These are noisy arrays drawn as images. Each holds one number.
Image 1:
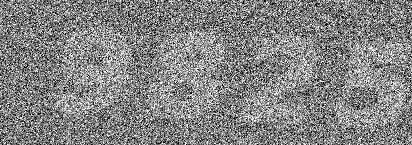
9825
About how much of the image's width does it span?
nearly all
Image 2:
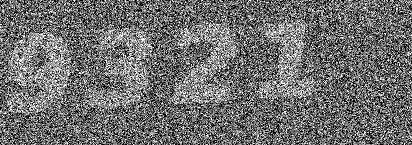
9321
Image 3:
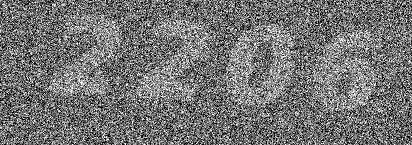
2206
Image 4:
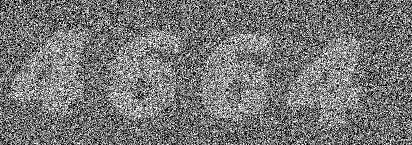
4664
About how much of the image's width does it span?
nearly all
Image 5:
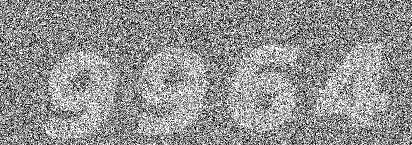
9964
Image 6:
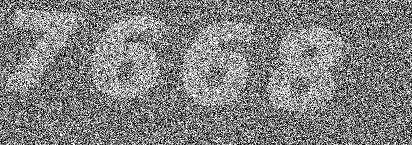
7668
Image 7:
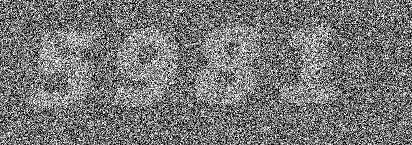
5981
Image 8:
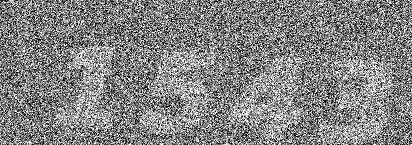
1543
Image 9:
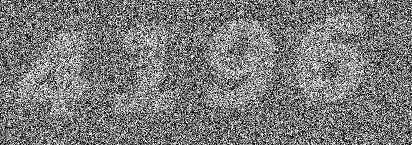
4196
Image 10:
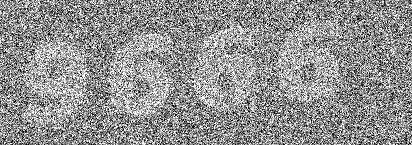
9666
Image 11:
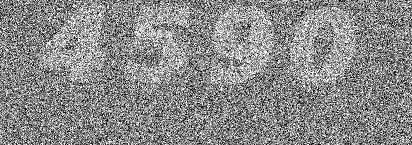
4590
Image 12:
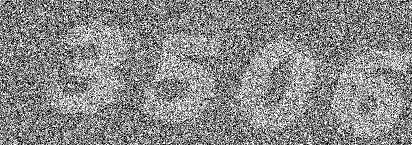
3506
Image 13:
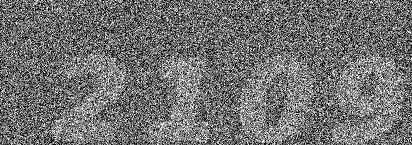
2109
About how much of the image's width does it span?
nearly all
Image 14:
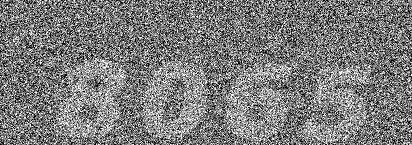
8065
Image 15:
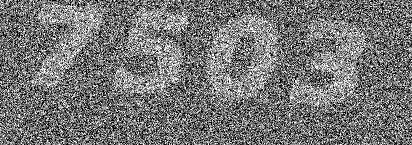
7503
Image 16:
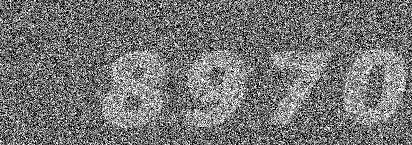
8970
